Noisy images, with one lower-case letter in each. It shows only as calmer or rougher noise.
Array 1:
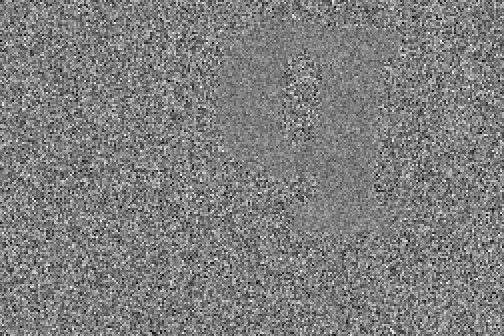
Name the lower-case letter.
q
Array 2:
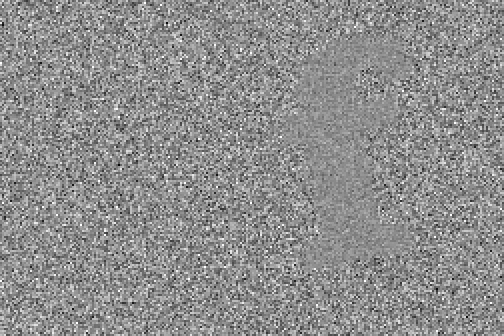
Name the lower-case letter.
f
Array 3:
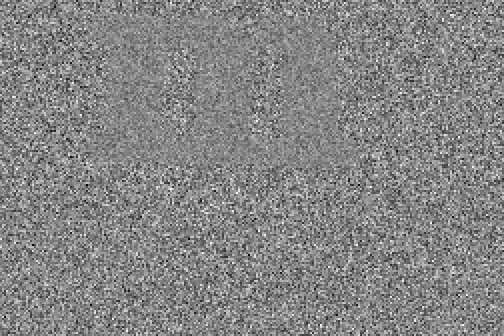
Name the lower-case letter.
m
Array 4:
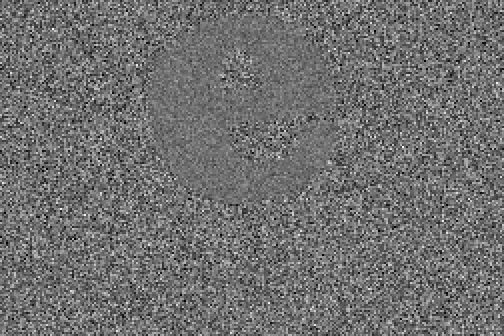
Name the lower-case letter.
e
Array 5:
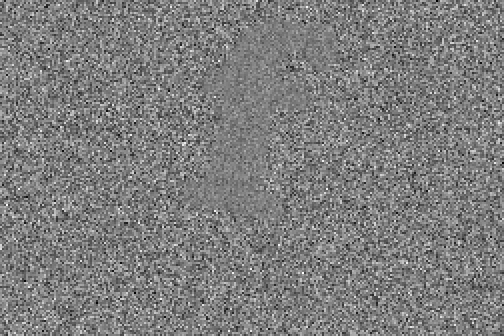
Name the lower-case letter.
f
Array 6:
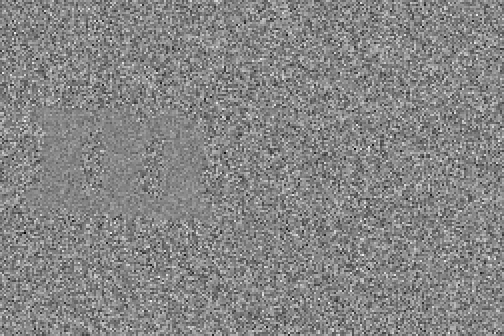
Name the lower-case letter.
m
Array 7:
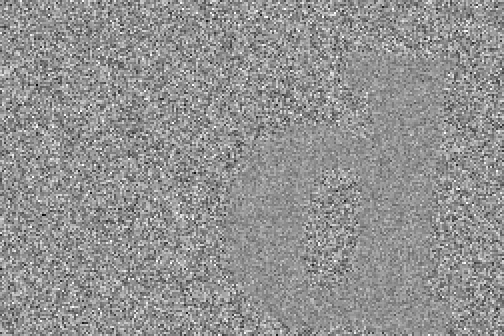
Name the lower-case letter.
d
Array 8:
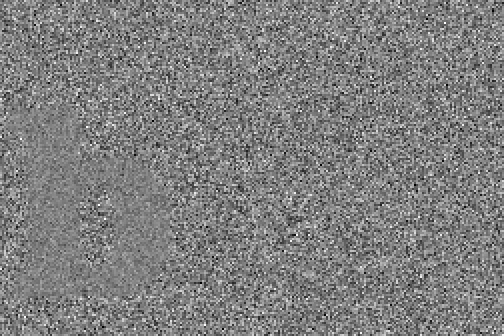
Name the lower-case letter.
b
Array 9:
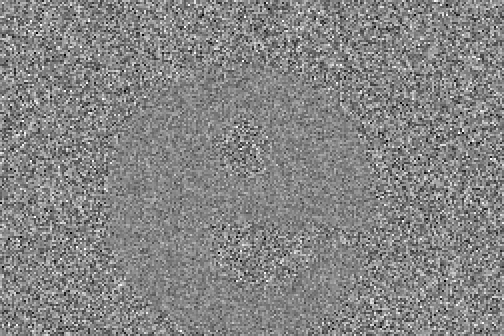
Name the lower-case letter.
e
